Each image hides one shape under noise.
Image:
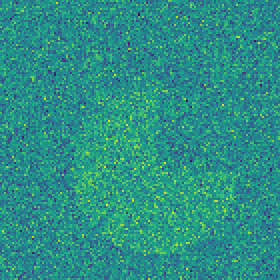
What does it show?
light disc with a wedge cut out
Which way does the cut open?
up and right
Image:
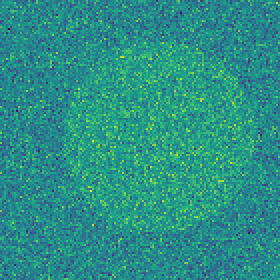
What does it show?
light disc
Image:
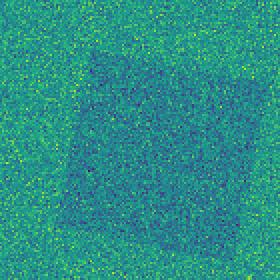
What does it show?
dark square
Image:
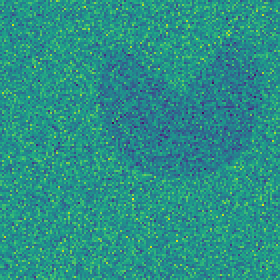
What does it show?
dark disc with a wedge cut out
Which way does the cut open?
up
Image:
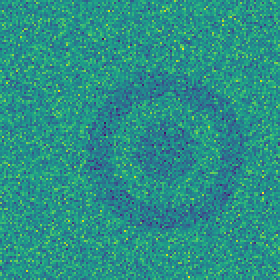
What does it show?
dark bullseye
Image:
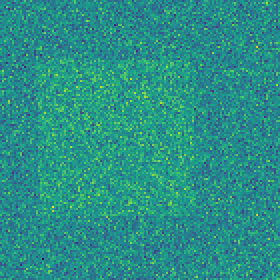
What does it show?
light square
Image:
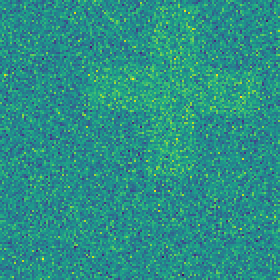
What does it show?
light cross
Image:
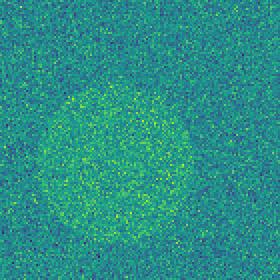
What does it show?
light disc
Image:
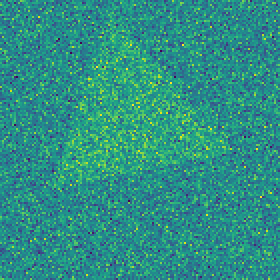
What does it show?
light triangle
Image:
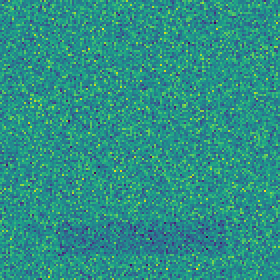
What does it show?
dark bar
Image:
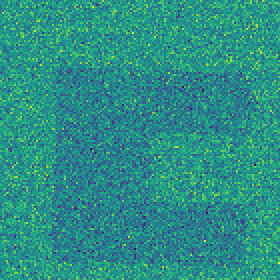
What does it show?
dark square with a notch
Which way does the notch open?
right
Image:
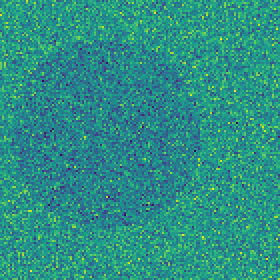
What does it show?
dark disc
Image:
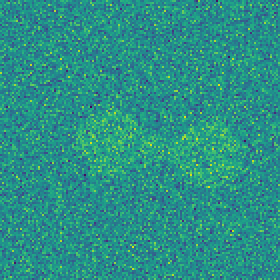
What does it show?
light dumbbell
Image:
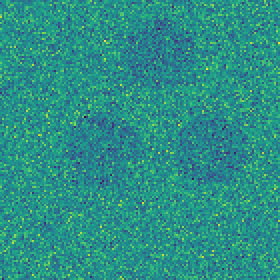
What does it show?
dark three dots
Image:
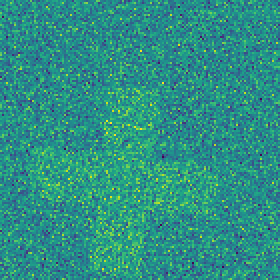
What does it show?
light cross
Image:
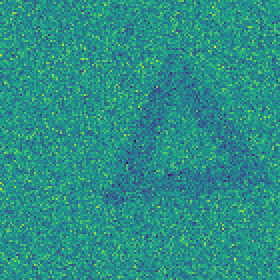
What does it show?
dark triangle frame
